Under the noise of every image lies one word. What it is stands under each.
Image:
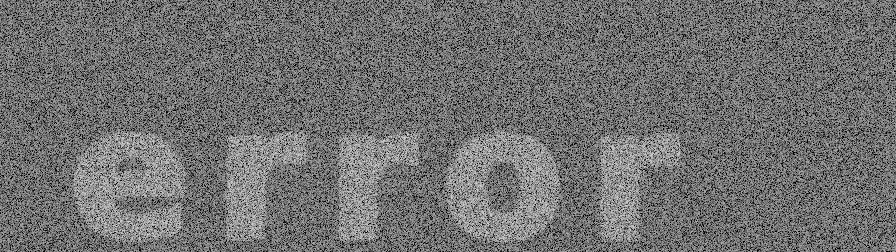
error
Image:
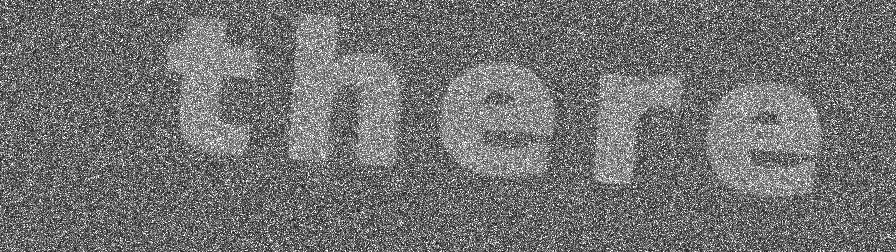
there
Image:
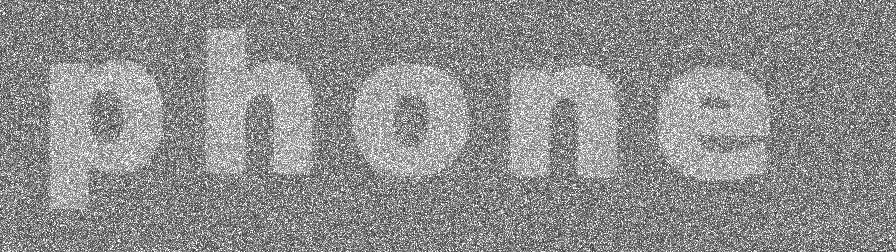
phone
